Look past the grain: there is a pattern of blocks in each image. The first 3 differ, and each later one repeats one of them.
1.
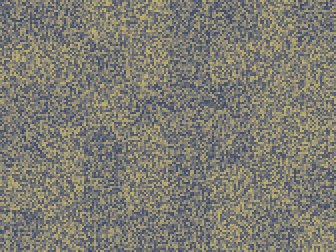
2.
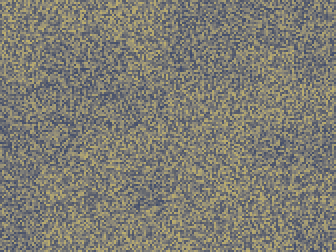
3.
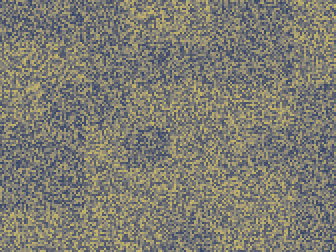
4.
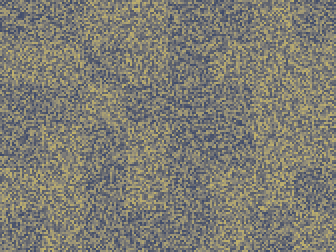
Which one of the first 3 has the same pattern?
1
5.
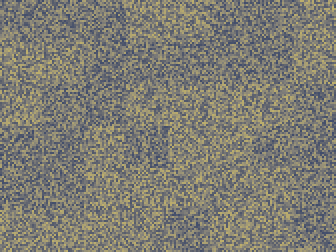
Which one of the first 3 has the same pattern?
3
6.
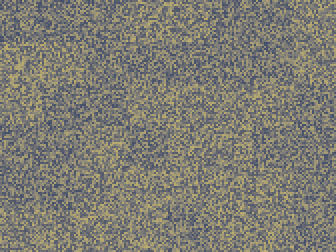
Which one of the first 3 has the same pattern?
3
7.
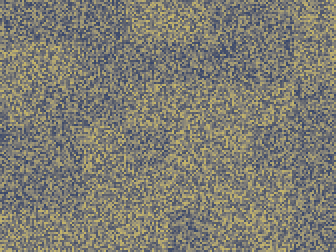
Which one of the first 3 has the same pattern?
3
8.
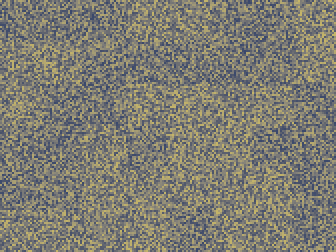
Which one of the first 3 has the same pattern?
3
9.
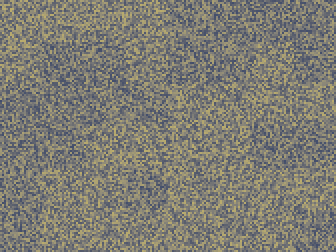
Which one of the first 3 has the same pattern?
2
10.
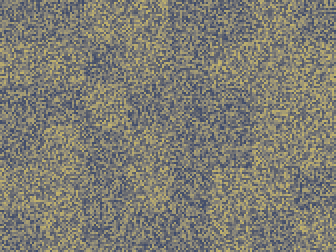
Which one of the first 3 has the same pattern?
1
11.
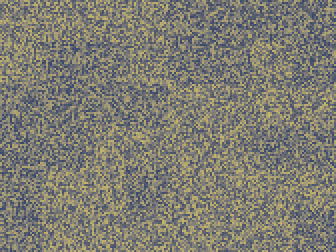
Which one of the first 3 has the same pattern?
2
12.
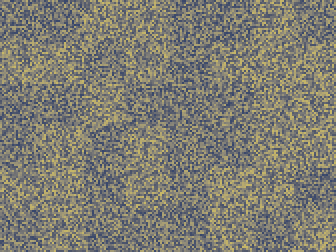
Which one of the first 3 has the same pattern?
1
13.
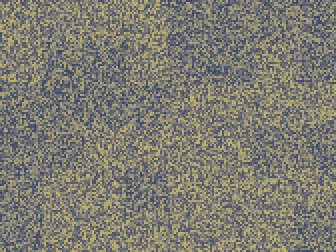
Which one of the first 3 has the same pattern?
2
